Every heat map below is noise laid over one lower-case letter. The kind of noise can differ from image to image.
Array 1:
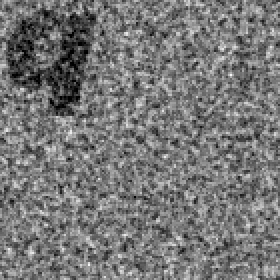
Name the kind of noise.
blotchy
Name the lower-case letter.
q
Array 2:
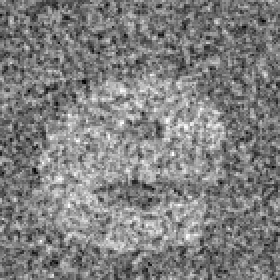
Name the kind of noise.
blotchy
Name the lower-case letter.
e
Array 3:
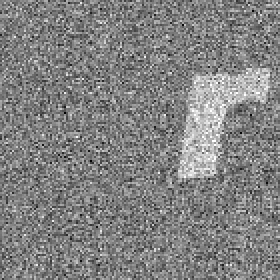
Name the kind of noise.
low rank plus noise
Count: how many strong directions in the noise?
five to eight
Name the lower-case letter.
r
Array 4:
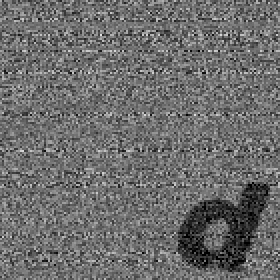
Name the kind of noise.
rows of uneven size
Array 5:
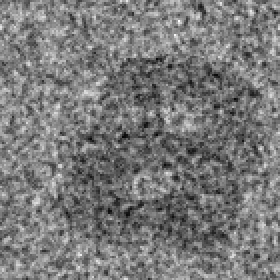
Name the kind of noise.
blotchy
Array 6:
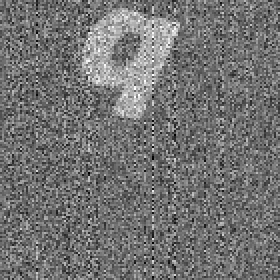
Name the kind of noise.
columns of uneven size
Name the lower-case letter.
q
